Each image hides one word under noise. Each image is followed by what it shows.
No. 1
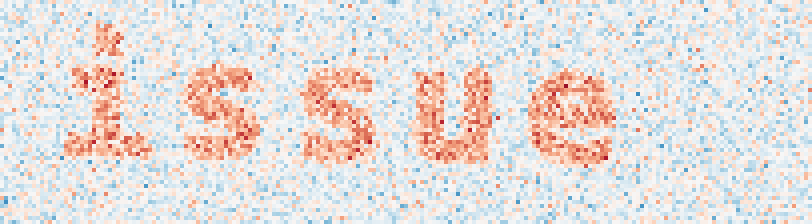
issue
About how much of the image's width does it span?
two thirds
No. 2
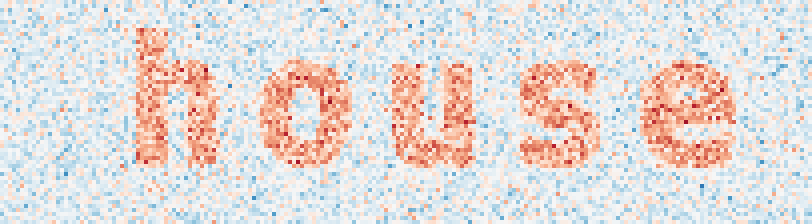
house
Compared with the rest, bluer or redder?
redder
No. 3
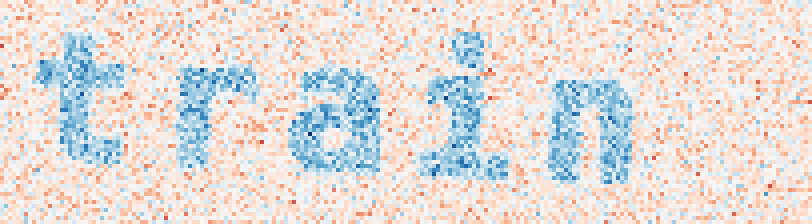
train
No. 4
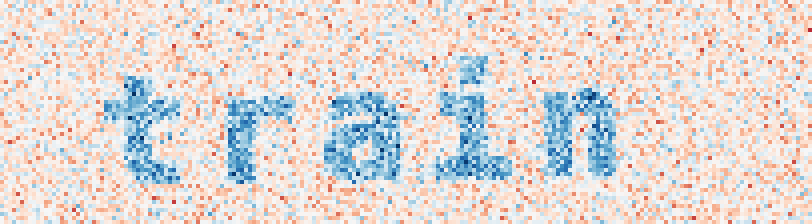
train
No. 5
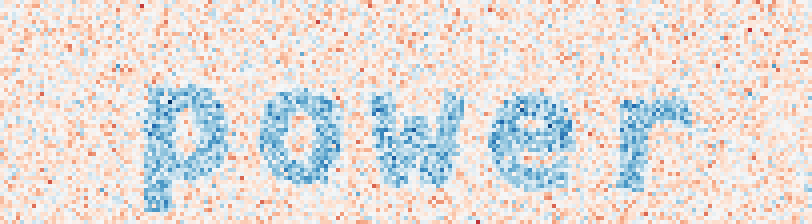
power
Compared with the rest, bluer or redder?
bluer
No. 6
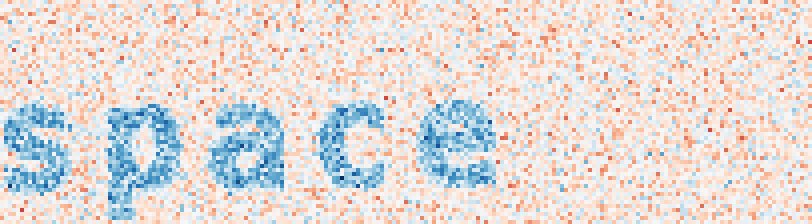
space
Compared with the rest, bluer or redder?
bluer
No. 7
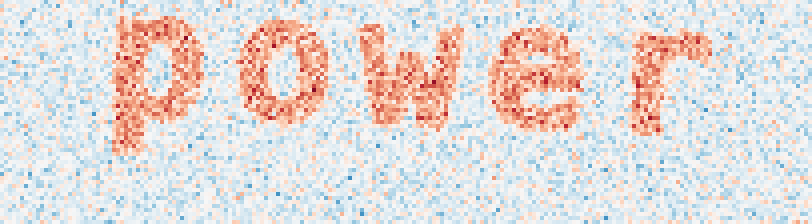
power
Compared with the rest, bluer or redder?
redder
